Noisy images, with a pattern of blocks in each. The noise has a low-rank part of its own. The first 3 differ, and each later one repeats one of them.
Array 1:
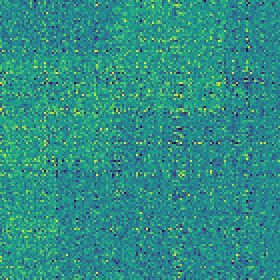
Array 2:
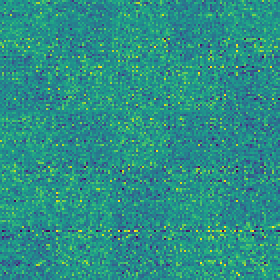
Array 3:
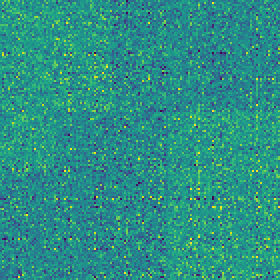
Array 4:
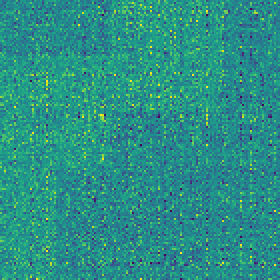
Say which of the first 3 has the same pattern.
1
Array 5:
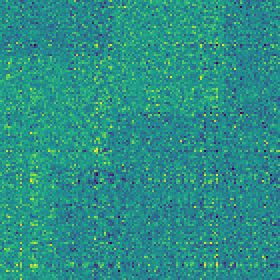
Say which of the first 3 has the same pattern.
1
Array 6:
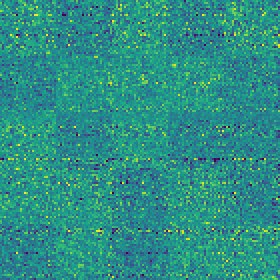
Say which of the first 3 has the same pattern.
2
